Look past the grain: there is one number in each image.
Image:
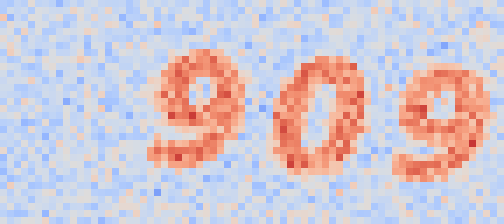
909
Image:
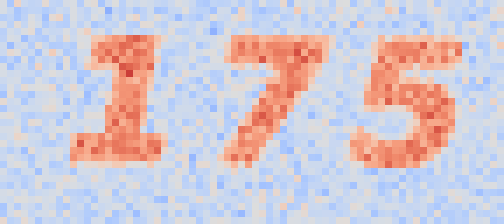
175
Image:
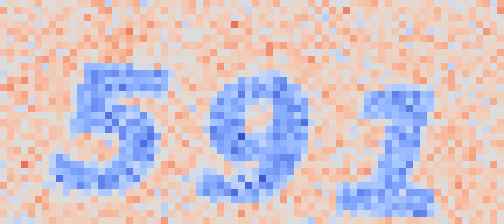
591
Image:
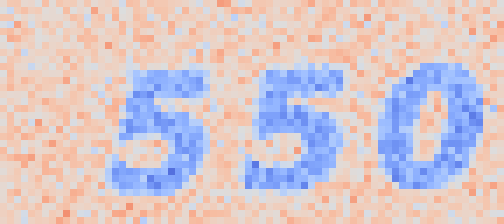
550
